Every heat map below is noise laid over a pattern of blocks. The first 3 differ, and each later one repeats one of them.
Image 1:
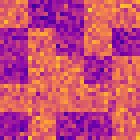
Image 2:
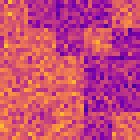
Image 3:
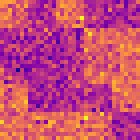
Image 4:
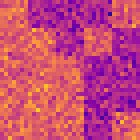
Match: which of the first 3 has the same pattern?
2
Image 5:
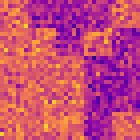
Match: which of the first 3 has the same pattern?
2
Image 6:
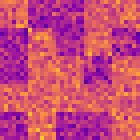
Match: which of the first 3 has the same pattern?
1
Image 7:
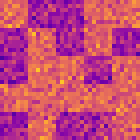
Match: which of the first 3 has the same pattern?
1
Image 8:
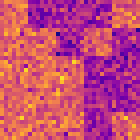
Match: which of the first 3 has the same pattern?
2
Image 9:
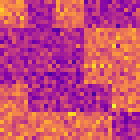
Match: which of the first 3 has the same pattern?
3
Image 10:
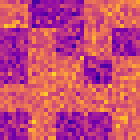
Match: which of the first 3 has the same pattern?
1
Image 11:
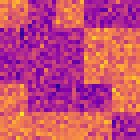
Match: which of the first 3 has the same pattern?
3
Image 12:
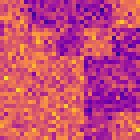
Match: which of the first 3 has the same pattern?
2
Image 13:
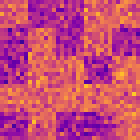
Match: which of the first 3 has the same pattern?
1
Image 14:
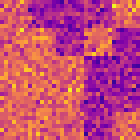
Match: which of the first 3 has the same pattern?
2
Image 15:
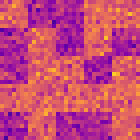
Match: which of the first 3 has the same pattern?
1
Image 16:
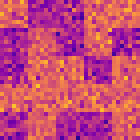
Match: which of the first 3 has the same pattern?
1
